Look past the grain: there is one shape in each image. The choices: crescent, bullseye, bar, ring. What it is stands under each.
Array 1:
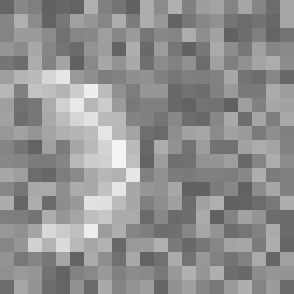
crescent
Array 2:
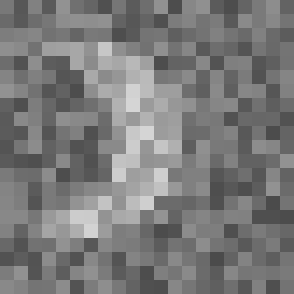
crescent
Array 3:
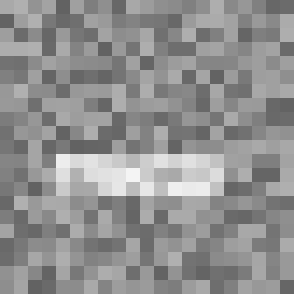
bar
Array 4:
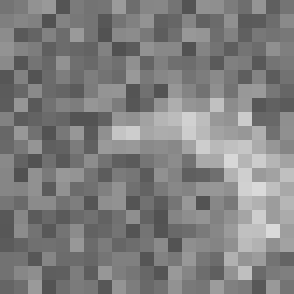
crescent
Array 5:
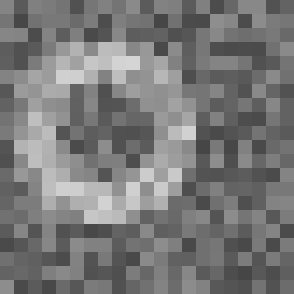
ring
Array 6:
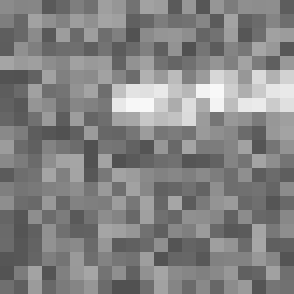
bar
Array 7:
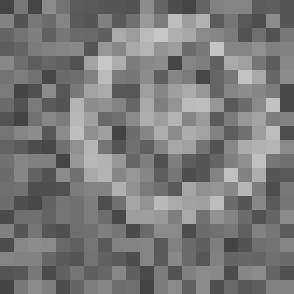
bullseye
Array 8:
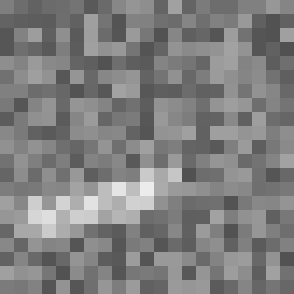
bar
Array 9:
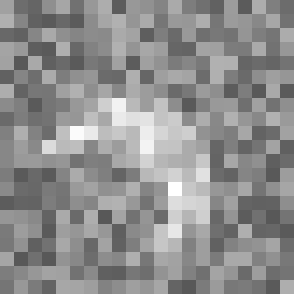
crescent
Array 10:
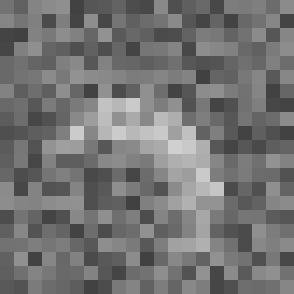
crescent
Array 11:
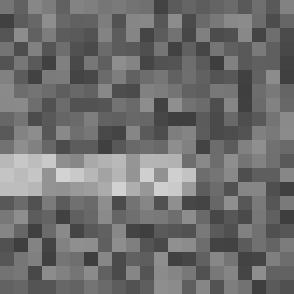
bar
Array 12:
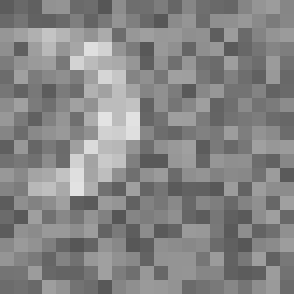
crescent
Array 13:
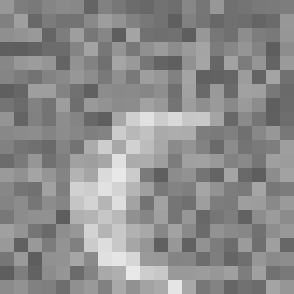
crescent
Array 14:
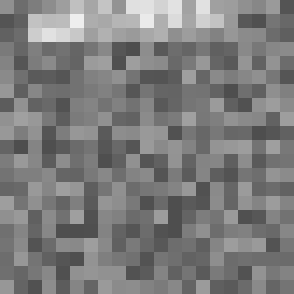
bar
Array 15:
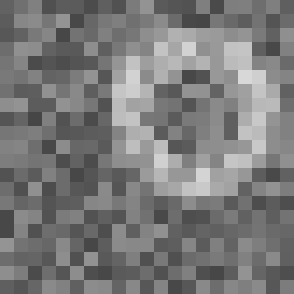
ring
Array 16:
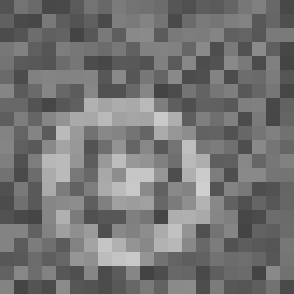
bullseye
